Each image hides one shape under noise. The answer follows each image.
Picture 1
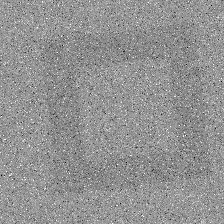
square frame
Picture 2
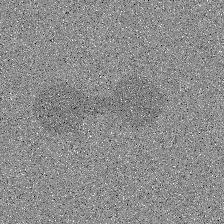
dumbbell
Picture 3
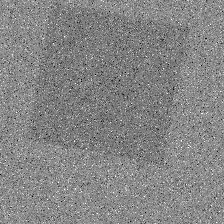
square
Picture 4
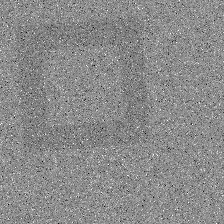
square frame
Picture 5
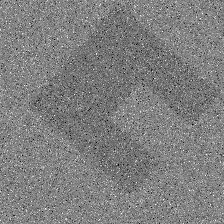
square with a notch
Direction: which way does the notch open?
down and right
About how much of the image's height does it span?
nearly all
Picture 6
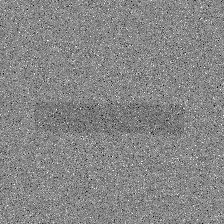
bar
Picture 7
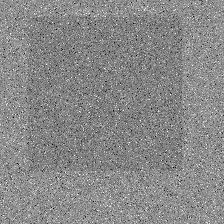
square
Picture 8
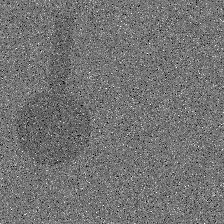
lollipop
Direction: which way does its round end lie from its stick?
down
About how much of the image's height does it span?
two thirds
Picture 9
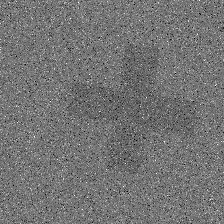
cross
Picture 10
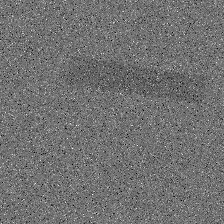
bar
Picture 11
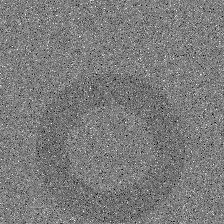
ring
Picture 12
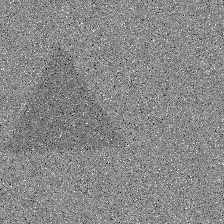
triangle
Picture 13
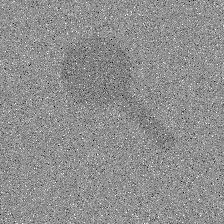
lollipop
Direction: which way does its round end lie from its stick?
up and left
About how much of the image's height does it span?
half
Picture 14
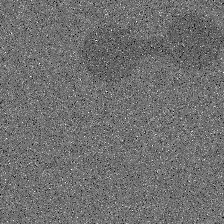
dumbbell
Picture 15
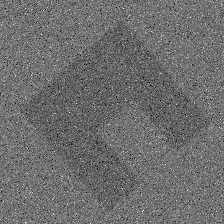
square with a notch
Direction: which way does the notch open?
down and right
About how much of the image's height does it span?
nearly all
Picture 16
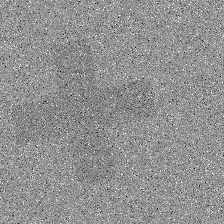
cross
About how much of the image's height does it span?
two thirds
